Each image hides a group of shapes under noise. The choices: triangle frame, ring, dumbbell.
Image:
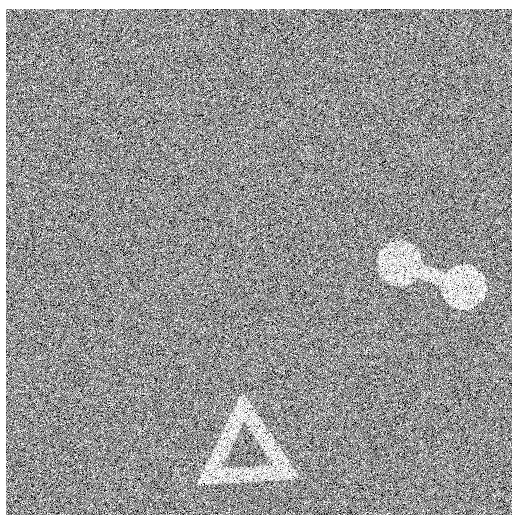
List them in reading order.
middle right: dumbbell; bottom middle: triangle frame
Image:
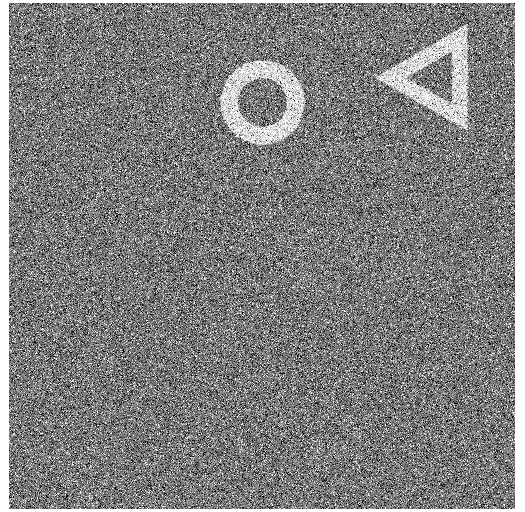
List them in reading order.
top middle: ring; top right: triangle frame
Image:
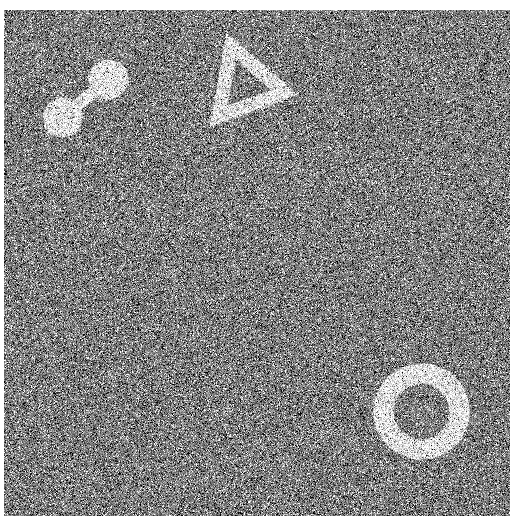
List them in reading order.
top left: dumbbell; top middle: triangle frame; bottom right: ring
